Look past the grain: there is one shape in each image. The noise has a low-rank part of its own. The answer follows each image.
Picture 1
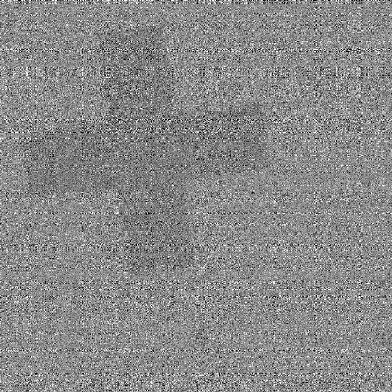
cross
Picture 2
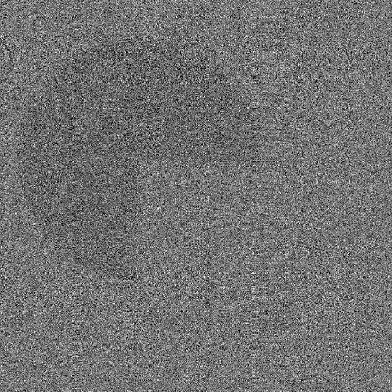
disc with a wedge cut out
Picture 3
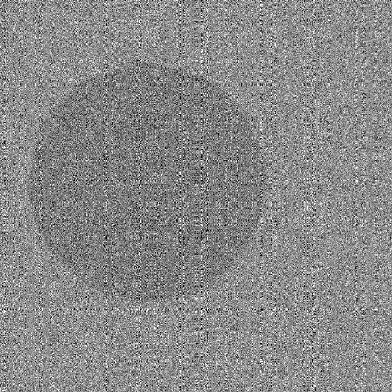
disc
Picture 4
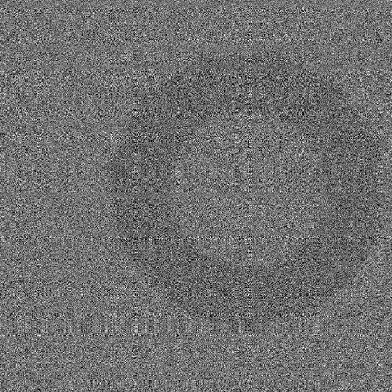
ring
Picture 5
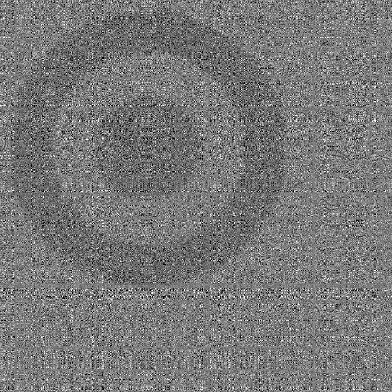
bullseye
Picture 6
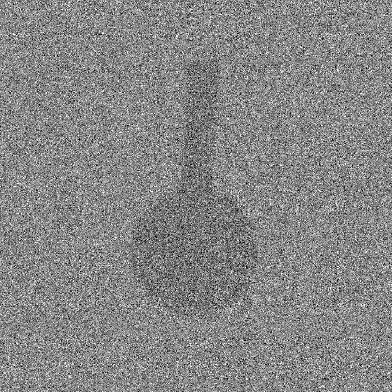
lollipop
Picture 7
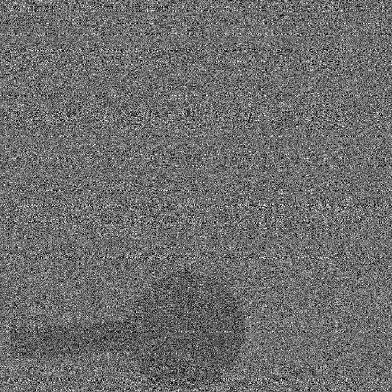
lollipop
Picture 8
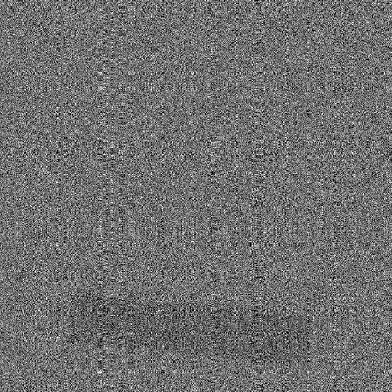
bar
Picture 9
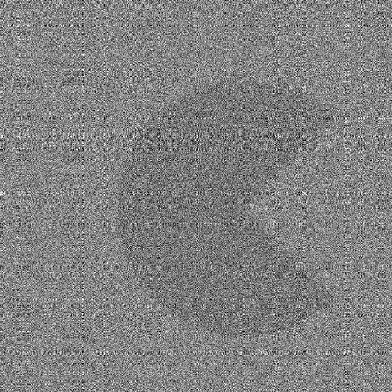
disc with a wedge cut out
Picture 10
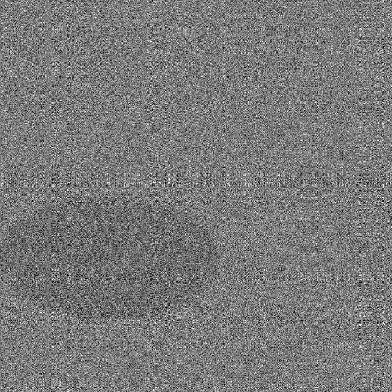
ellipse
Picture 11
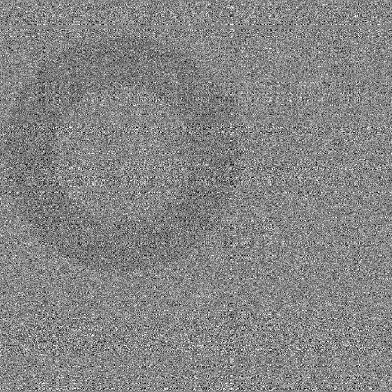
ring
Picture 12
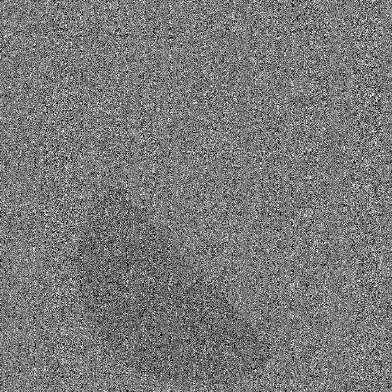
half disc
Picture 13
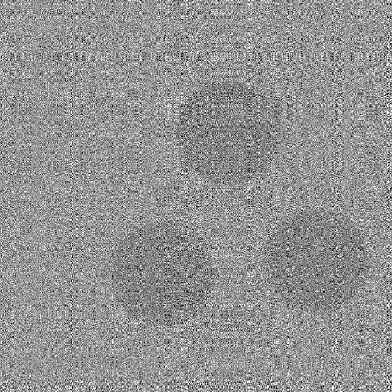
three dots
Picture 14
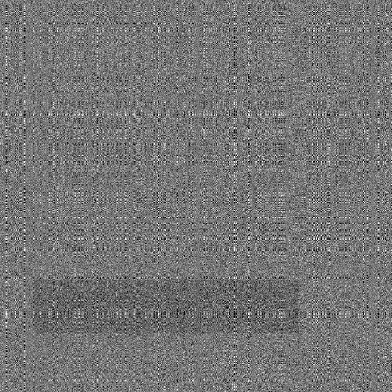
bar
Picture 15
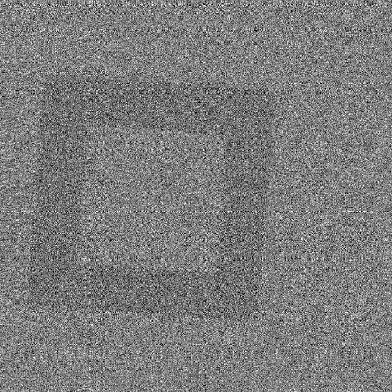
square frame
